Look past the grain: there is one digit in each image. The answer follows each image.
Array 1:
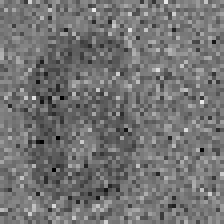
6
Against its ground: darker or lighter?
darker
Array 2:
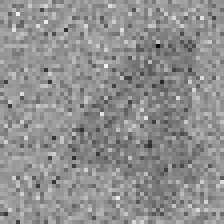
4
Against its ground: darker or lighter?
darker
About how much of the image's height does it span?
nearly all
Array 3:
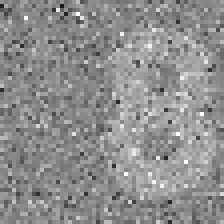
8
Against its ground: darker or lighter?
lighter
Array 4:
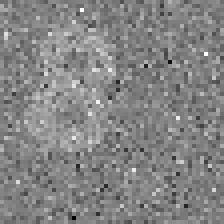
8
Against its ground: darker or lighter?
lighter
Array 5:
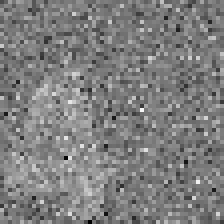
4
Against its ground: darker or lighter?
lighter
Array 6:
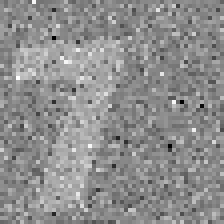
7
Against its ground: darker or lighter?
lighter
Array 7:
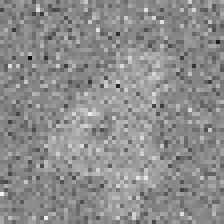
4
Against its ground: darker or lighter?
lighter
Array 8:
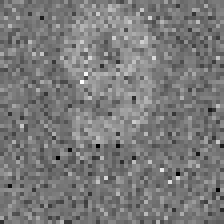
9
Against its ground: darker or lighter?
lighter
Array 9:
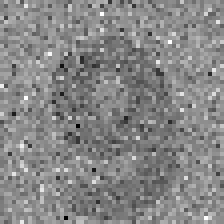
9
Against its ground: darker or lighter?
darker
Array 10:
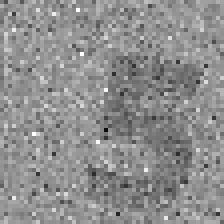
5
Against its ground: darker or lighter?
darker
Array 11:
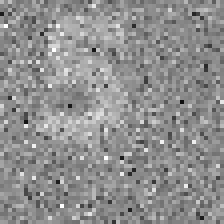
5
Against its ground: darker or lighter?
lighter
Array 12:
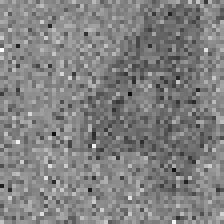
4
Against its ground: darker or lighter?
darker
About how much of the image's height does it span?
nearly all
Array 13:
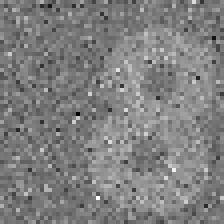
8
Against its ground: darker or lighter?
lighter
